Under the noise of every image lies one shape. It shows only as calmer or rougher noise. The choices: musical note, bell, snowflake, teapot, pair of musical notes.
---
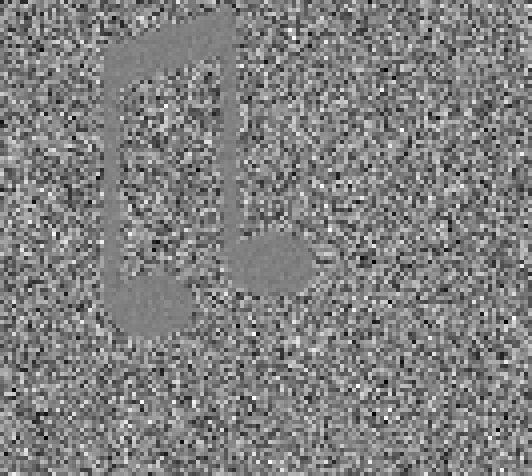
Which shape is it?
pair of musical notes
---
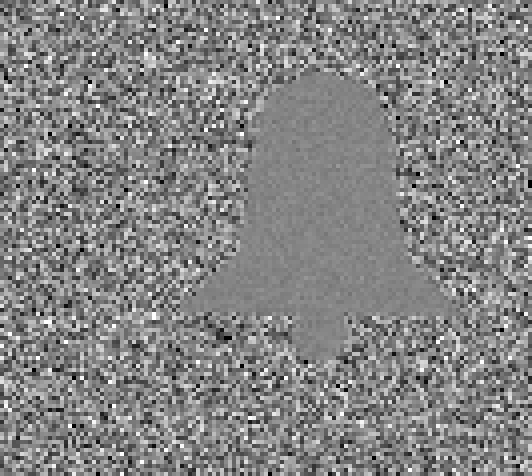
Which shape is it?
bell
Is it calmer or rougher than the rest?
calmer
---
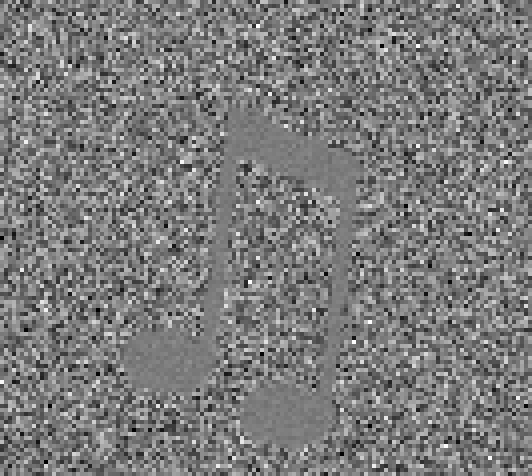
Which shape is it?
pair of musical notes
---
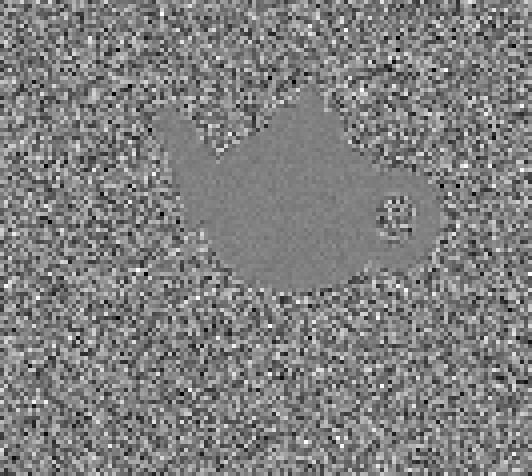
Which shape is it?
teapot
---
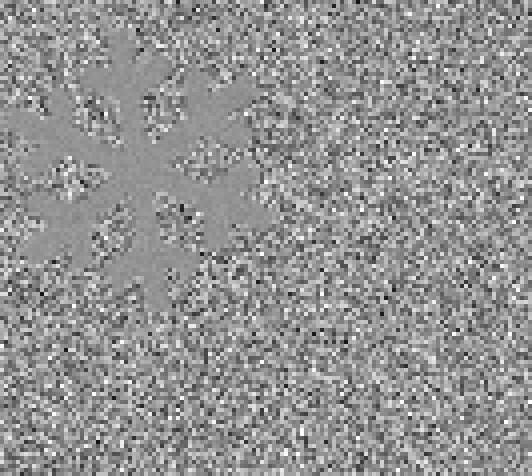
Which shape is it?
snowflake
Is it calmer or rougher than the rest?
calmer
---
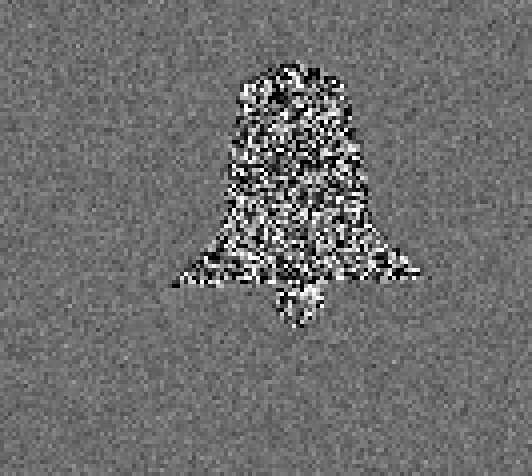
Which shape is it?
bell
